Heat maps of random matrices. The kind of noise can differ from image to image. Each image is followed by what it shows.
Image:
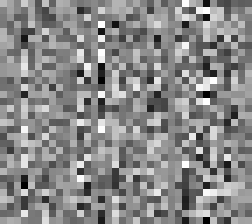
columns of uneven size
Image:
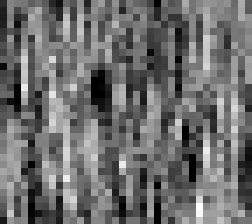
streaked along the columns
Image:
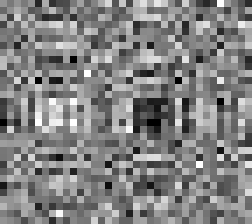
low rank plus noise
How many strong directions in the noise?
one
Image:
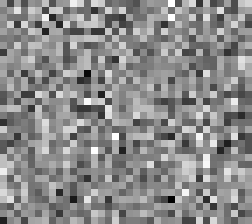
low rank plus noise
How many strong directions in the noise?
three or four
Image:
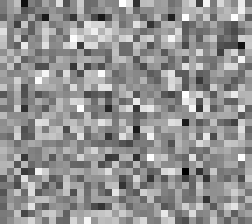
low rank plus noise
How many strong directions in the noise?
two
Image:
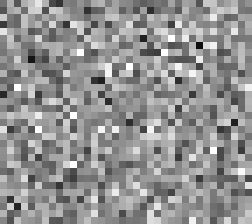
independent entries
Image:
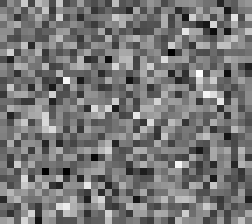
independent entries
